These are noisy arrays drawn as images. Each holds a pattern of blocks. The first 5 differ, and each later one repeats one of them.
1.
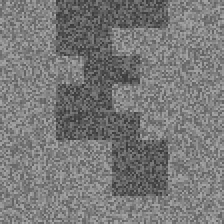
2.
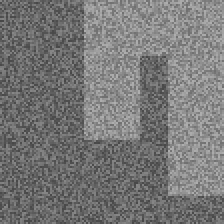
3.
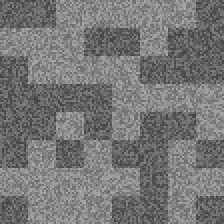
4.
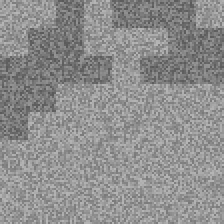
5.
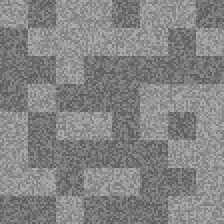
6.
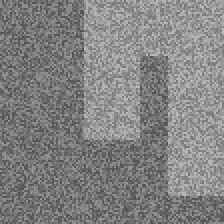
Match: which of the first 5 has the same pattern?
2
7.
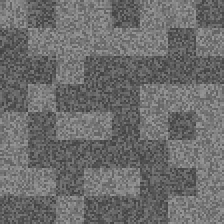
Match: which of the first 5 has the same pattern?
5
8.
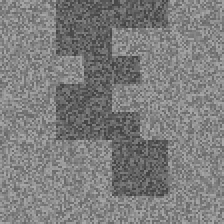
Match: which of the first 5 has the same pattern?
1
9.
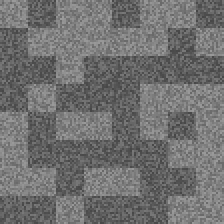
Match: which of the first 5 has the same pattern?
5
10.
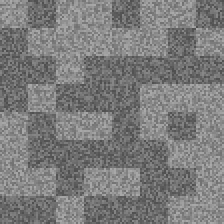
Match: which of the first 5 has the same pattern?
5
